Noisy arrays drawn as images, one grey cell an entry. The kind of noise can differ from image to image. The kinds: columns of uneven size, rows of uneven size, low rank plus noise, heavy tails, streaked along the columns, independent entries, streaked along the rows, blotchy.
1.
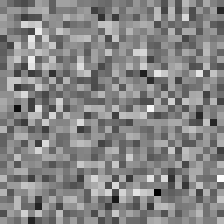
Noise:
low rank plus noise
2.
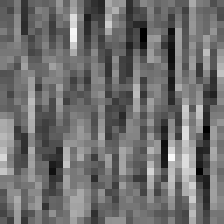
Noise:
streaked along the columns
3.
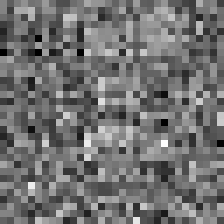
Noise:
low rank plus noise
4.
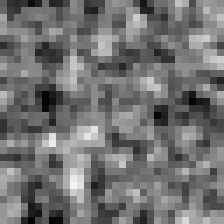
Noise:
blotchy
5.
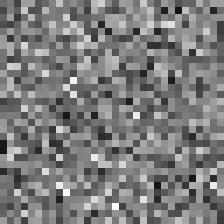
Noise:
independent entries
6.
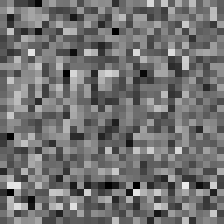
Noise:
low rank plus noise
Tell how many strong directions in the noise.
three or four
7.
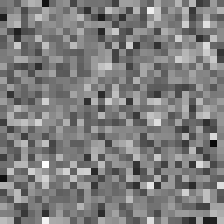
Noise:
low rank plus noise
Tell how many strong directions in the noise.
five to eight
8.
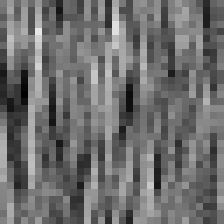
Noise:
streaked along the columns
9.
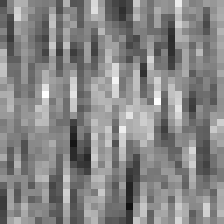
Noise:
streaked along the columns
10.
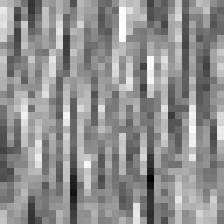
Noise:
streaked along the columns
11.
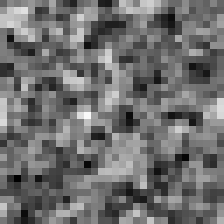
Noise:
blotchy
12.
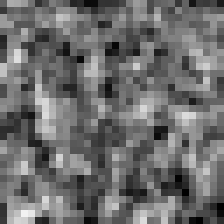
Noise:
blotchy
